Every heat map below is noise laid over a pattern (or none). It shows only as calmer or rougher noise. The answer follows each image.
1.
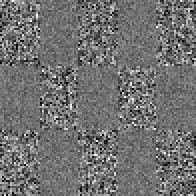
a checkerboard
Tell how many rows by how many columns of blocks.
3 by 5
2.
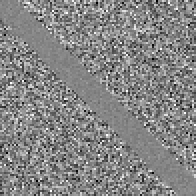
a diagonal band
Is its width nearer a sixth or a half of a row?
a sixth
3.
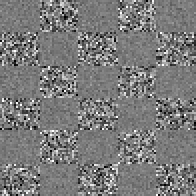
a checkerboard
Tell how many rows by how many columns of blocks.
6 by 5
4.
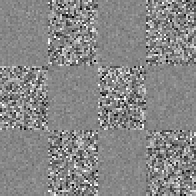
a checkerboard
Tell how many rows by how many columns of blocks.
3 by 4
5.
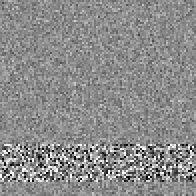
one band of rows
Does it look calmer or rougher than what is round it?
rougher
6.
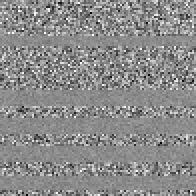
bands of rows
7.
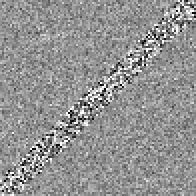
a diagonal band
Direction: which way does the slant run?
bottom left to top right
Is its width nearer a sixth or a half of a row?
a sixth
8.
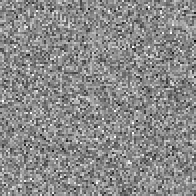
only noise
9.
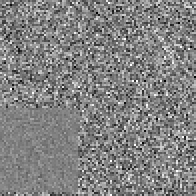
one block
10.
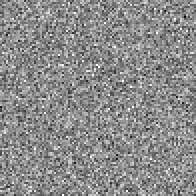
only noise
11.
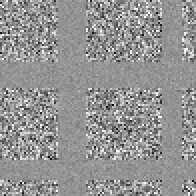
bands of rows crossing bands of columns
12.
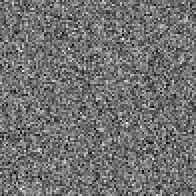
only noise
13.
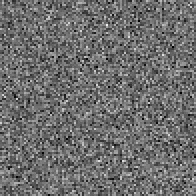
only noise
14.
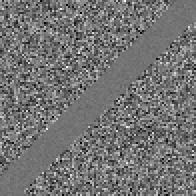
a diagonal band
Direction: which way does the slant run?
bottom left to top right
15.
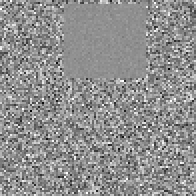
one block
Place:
top middle
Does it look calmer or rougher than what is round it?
calmer
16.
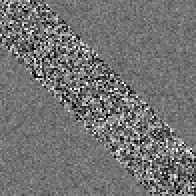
a diagonal band
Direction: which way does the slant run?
top left to bottom right
